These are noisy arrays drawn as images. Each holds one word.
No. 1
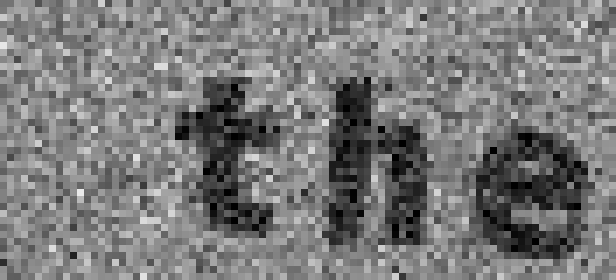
the
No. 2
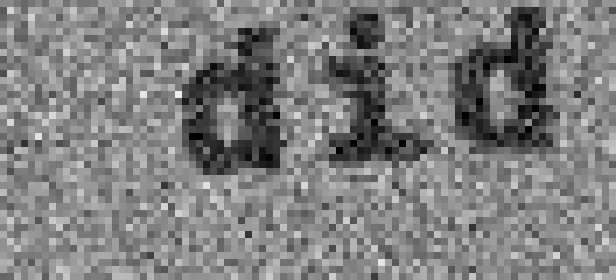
did
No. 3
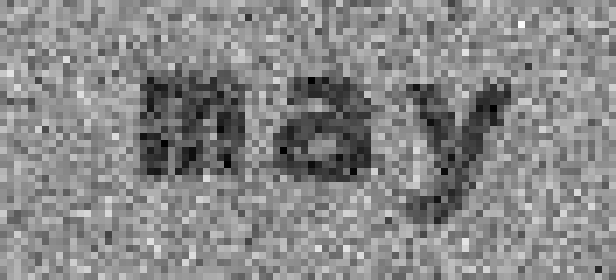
may
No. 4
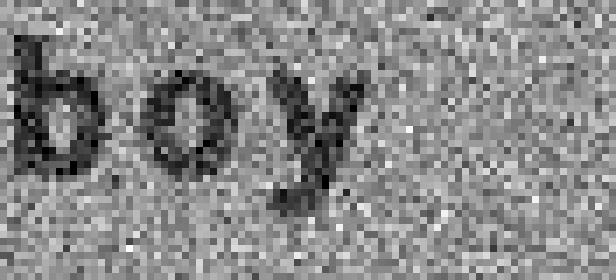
boy
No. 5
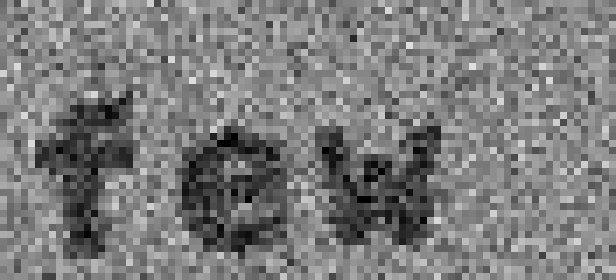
few
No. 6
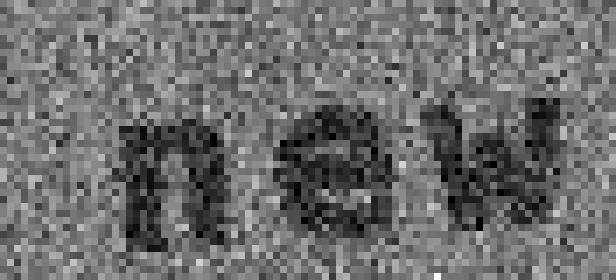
new
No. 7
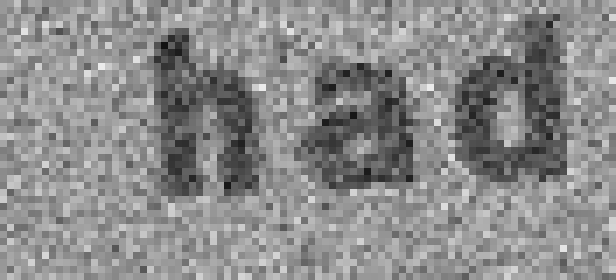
had
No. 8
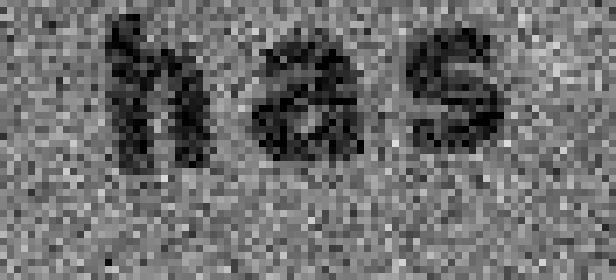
has
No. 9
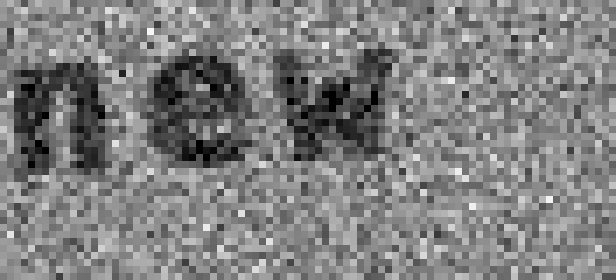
new
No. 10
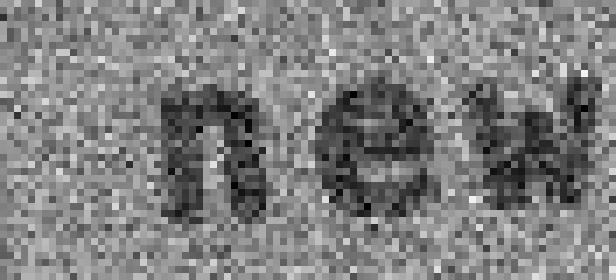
new
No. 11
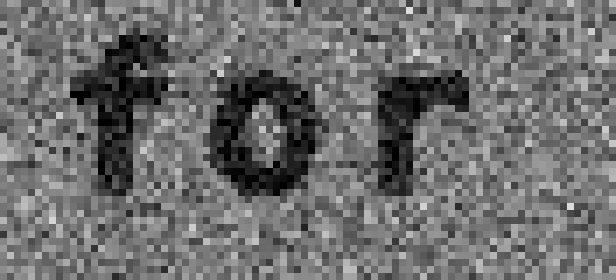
for
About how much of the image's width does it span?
two thirds
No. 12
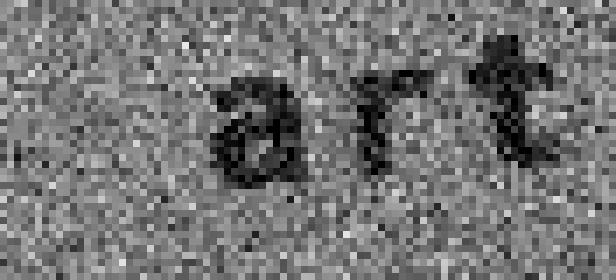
art
